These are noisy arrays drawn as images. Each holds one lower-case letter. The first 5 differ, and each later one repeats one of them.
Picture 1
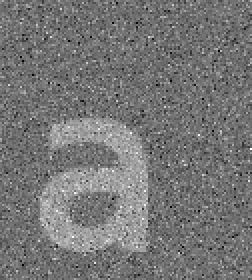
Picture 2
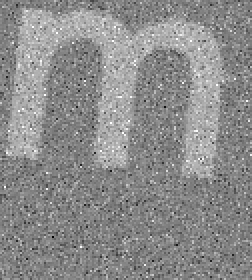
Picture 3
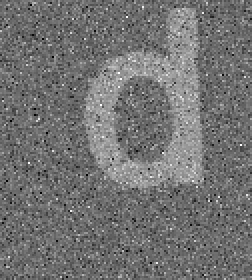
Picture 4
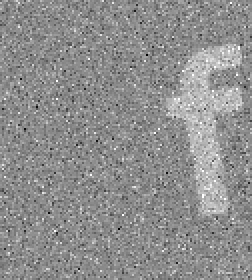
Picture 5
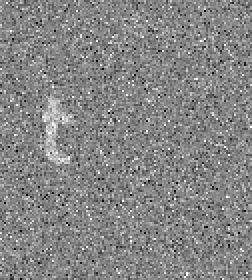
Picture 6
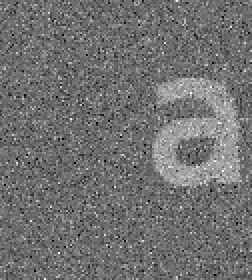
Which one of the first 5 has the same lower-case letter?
1
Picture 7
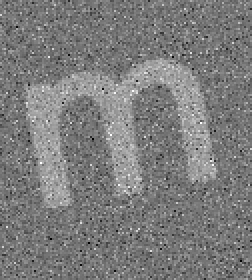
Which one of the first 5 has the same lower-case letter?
2
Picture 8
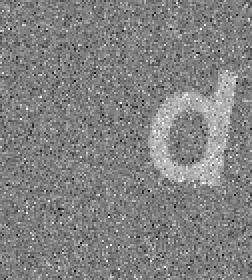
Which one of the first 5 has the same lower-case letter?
3
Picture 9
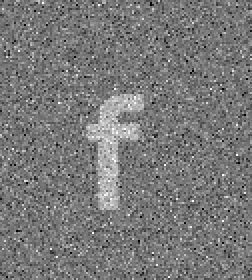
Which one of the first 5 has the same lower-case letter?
4
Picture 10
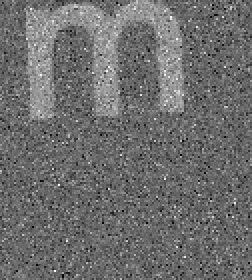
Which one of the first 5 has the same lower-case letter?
2
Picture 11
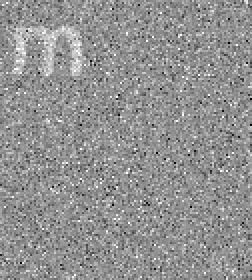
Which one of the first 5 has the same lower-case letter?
2
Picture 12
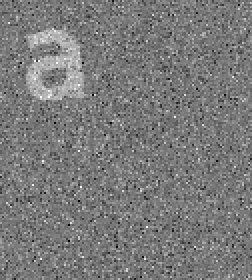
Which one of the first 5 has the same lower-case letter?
1
